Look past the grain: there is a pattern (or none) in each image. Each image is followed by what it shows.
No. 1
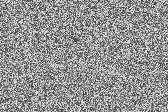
only noise
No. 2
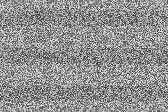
horizontal stripes
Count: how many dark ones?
3
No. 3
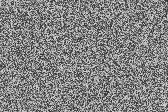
only noise
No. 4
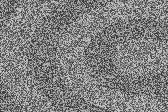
rings round one point
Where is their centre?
middle right
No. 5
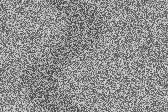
a wavy band
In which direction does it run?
top to bottom
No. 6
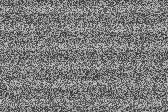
horizontal stripes
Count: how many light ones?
6
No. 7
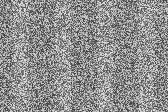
vertical stripes
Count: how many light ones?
4
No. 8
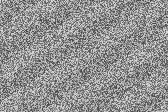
diagonal stripes
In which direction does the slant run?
bottom left to top right
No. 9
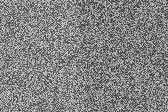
a sharp edge
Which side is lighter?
left
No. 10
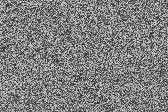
only noise
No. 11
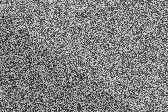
a sharp edge
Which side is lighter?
top right
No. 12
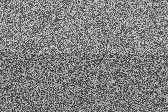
a sharp edge
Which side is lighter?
top
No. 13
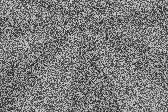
spokes from one point
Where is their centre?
top middle
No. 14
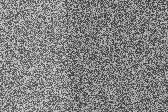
a sharp edge
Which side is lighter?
left
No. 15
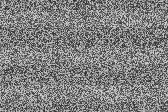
horizontal stripes
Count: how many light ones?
3
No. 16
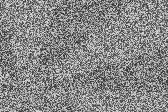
spokes from one point
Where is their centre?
bottom left
